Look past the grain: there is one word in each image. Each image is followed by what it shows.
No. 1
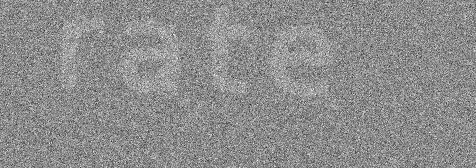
rate
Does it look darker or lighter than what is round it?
lighter
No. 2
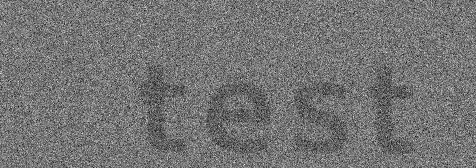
test
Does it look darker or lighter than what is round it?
darker
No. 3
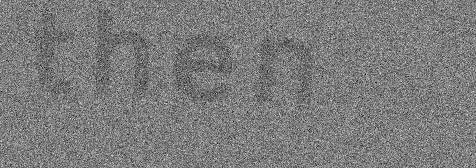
then
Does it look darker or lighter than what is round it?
darker
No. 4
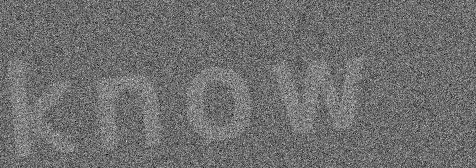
know
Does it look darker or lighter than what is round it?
lighter
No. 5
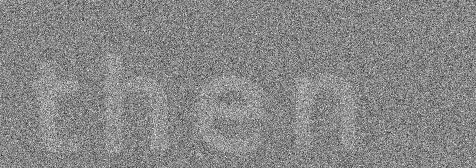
then
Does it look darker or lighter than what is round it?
lighter
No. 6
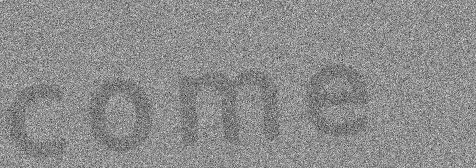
come
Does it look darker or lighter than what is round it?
darker
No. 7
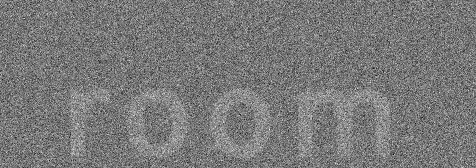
room
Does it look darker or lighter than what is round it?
lighter
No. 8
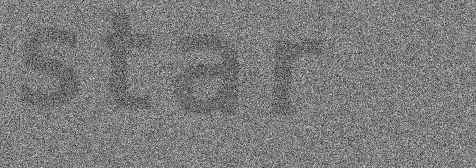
star
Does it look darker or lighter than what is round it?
darker
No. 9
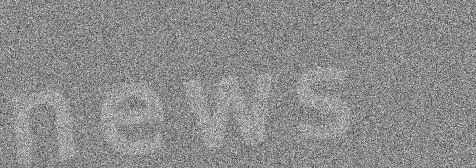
news
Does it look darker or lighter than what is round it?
lighter
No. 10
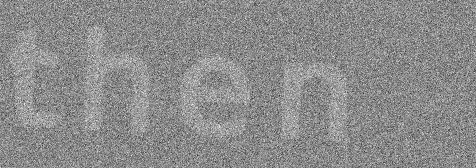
then
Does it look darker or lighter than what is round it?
lighter
